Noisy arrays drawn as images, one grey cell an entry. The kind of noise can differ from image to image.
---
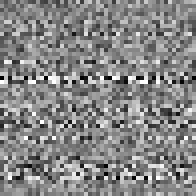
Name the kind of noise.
rows of uneven size
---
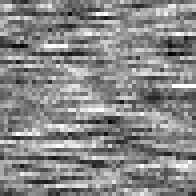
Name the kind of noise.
streaked along the rows
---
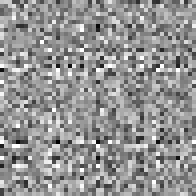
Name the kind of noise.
low rank plus noise
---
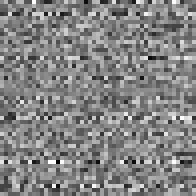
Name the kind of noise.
rows of uneven size
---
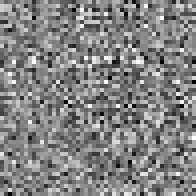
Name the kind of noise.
low rank plus noise
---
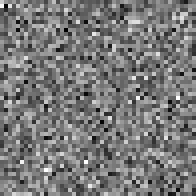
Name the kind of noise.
independent entries
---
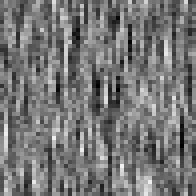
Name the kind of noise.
streaked along the columns
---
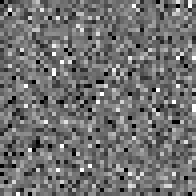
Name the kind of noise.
heavy tails
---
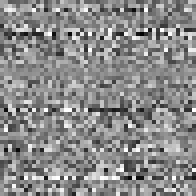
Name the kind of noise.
rows of uneven size
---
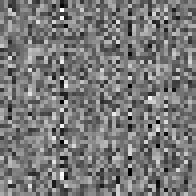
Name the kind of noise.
columns of uneven size
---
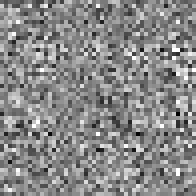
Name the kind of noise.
low rank plus noise
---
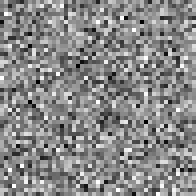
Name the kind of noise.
independent entries
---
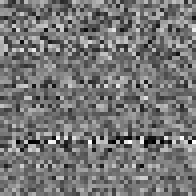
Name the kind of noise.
rows of uneven size
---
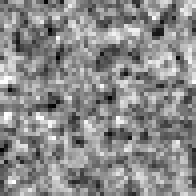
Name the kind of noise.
blotchy
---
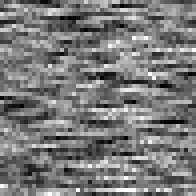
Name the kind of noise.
streaked along the rows
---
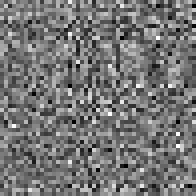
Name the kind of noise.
low rank plus noise
